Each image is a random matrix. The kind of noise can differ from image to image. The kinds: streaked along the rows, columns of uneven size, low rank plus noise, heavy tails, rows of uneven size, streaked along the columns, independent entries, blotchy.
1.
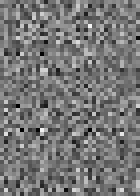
low rank plus noise
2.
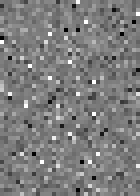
heavy tails
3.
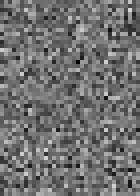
low rank plus noise
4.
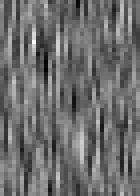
streaked along the columns
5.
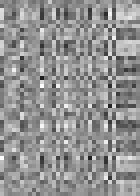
low rank plus noise
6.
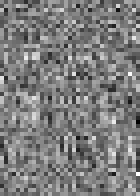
low rank plus noise
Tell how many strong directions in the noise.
three or four
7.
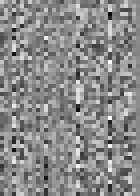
columns of uneven size
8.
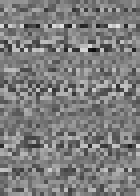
rows of uneven size
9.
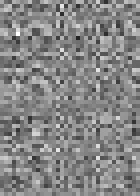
low rank plus noise
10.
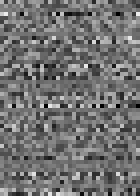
rows of uneven size
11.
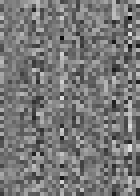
columns of uneven size
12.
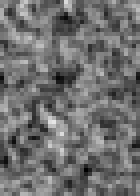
blotchy
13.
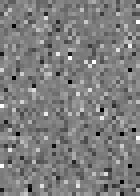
heavy tails
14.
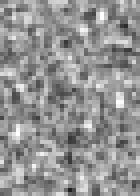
blotchy
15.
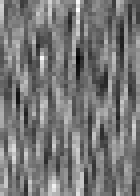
streaked along the columns
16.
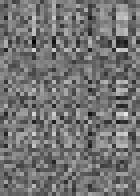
low rank plus noise
